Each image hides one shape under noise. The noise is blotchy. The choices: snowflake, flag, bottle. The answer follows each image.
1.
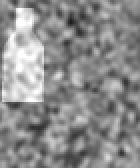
bottle
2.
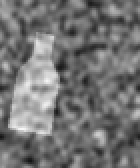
bottle
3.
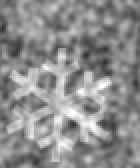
snowflake
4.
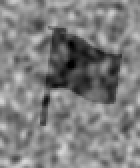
flag
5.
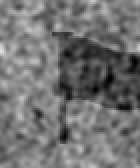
flag
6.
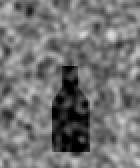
bottle
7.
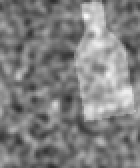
bottle
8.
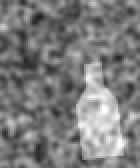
bottle
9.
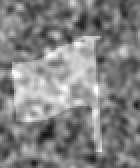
flag
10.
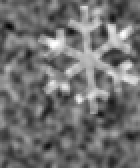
snowflake
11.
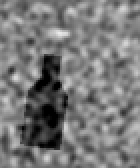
bottle
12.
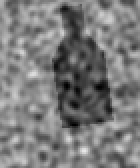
bottle
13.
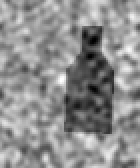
bottle
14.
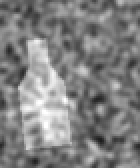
bottle
